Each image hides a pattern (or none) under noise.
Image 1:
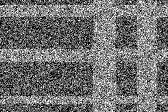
bands of rows crossing bands of columns
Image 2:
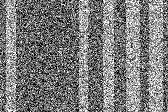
bands of columns
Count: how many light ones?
5
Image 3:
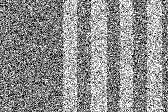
bands of columns
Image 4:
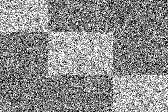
blocks along the diagonal
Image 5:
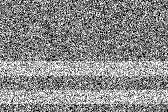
bands of rows
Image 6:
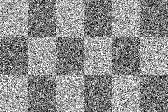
a checkerboard
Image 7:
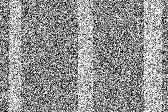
bands of columns
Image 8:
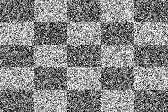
a checkerboard
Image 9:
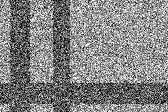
bands of rows crossing bands of columns
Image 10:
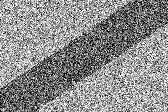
a diagonal band
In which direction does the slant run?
bottom left to top right
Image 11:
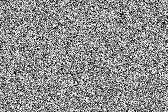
only noise
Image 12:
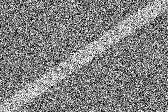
a diagonal band
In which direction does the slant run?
bottom left to top right
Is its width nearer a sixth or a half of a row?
a sixth
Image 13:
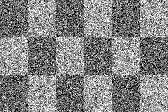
a checkerboard
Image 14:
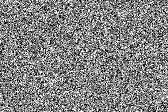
only noise
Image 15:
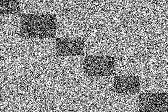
blocks along the diagonal
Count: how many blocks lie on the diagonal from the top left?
6
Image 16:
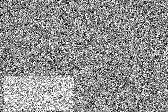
one block
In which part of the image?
bottom left
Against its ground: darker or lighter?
lighter
